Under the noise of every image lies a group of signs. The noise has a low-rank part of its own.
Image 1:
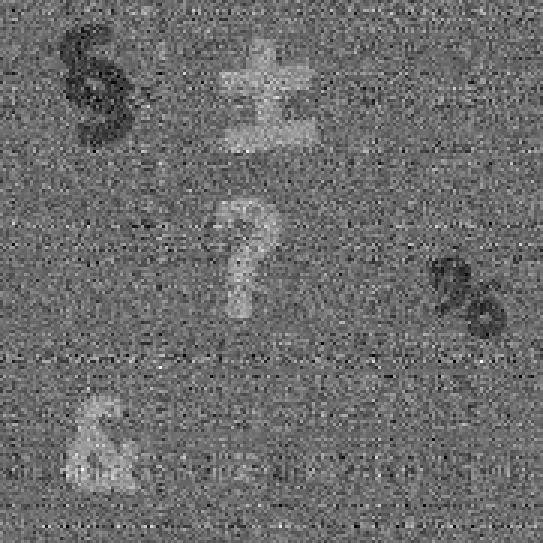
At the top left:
section sign
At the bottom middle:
nothing
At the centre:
question mark
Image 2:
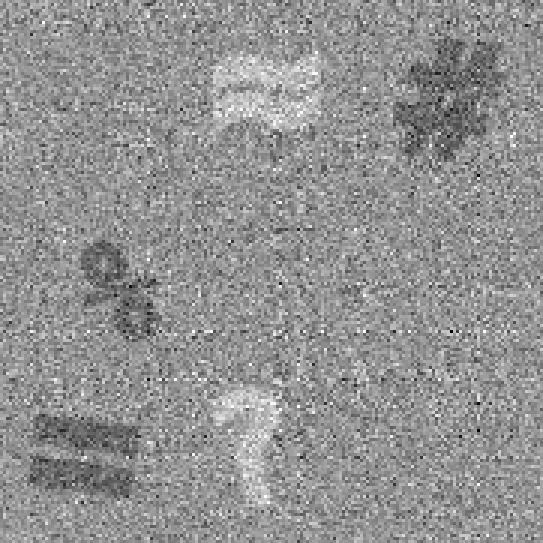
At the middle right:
nothing
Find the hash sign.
top right
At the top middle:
approximately sign
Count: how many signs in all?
5
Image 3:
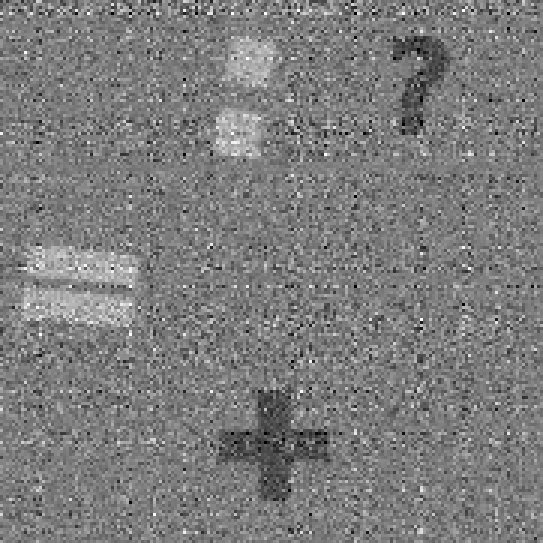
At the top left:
nothing
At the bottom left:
nothing
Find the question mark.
top right
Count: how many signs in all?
4
